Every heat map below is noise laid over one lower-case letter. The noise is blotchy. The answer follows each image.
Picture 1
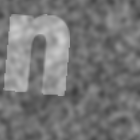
light n
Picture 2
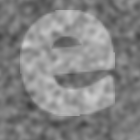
light e
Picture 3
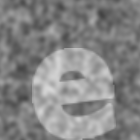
light e
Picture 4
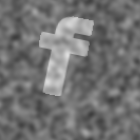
light f
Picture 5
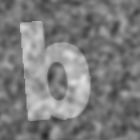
light b
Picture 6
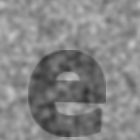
dark e
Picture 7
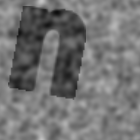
dark n
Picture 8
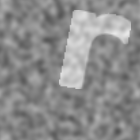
light r
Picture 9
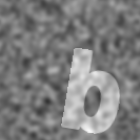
light b
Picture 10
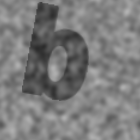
dark b
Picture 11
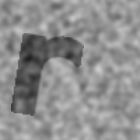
dark r
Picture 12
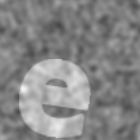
light e
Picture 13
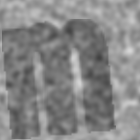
dark m
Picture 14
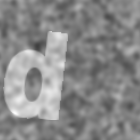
light d
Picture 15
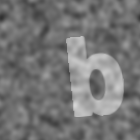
light b
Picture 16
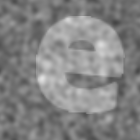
light e
